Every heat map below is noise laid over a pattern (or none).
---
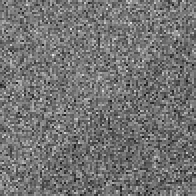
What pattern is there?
a sharp edge
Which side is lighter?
top left
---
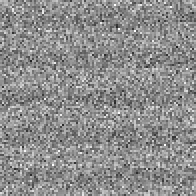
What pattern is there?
horizontal stripes
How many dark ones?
5
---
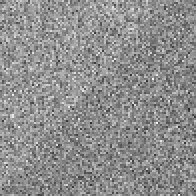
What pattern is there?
a sharp edge
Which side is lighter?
top left
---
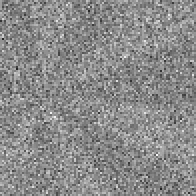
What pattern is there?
spokes from one point
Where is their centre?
middle left
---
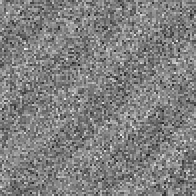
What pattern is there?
diagonal stripes
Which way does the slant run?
bottom left to top right
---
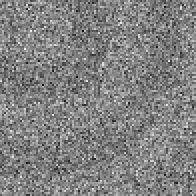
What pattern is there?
rings round one point
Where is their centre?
top left
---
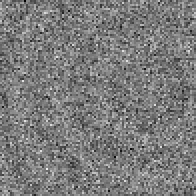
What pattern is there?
rings round one point
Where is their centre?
middle right
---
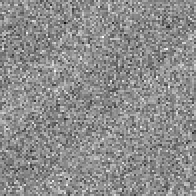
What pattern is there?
diagonal stripes
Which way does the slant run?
bottom left to top right
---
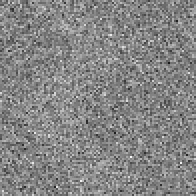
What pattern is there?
a wavy band
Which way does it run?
top to bottom
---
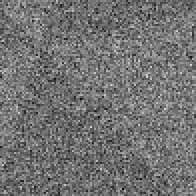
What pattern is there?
spokes from one point
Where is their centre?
top left
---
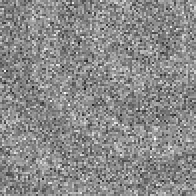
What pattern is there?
rings round one point
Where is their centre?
top right
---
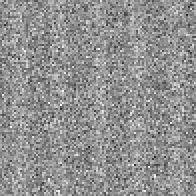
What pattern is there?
vertical stripes
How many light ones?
5
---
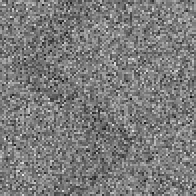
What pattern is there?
a wavy band
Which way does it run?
top to bottom
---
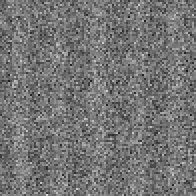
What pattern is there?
vertical stripes
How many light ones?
5
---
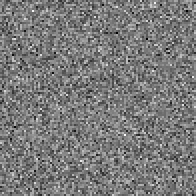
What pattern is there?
only noise
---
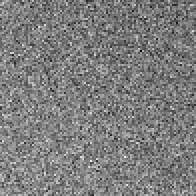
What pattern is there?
a smooth slope
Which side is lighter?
bottom left
